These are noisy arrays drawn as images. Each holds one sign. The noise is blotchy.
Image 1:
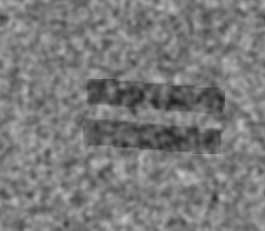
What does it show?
dark equals sign
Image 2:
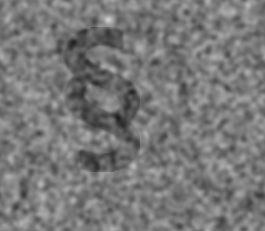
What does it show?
dark section sign
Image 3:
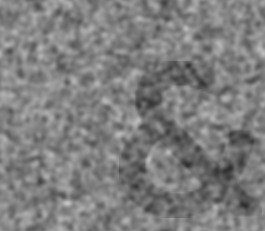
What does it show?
dark ampersand
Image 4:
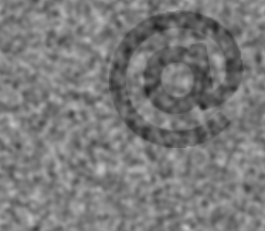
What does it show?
dark at sign
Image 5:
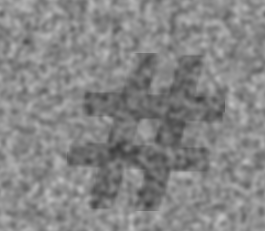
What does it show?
dark hash sign
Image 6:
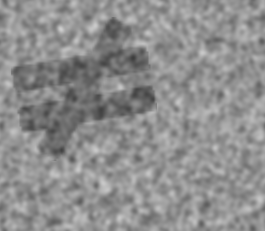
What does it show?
dark not-equal sign
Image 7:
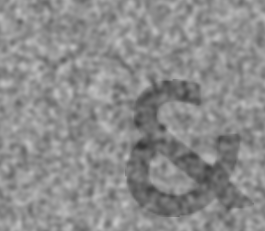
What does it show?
dark ampersand
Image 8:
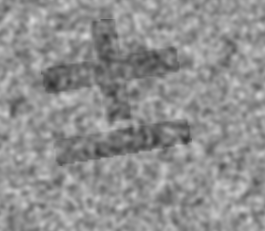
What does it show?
dark plus-minus sign
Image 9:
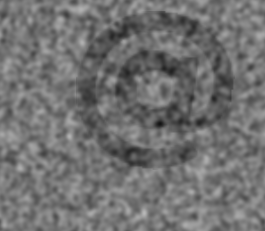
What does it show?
dark at sign
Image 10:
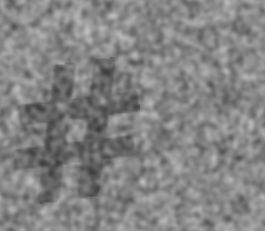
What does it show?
dark hash sign
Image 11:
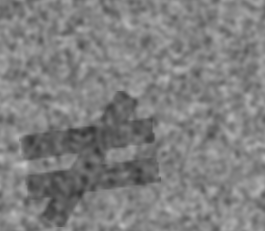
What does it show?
dark not-equal sign
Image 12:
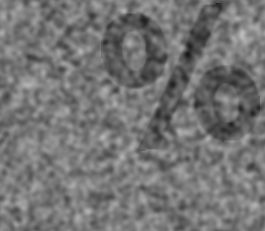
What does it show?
dark percent sign
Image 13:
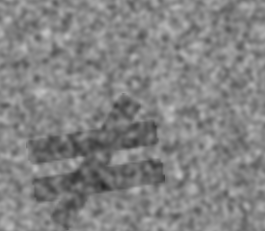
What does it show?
dark not-equal sign
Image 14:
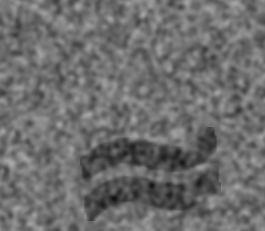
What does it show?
dark approximately sign
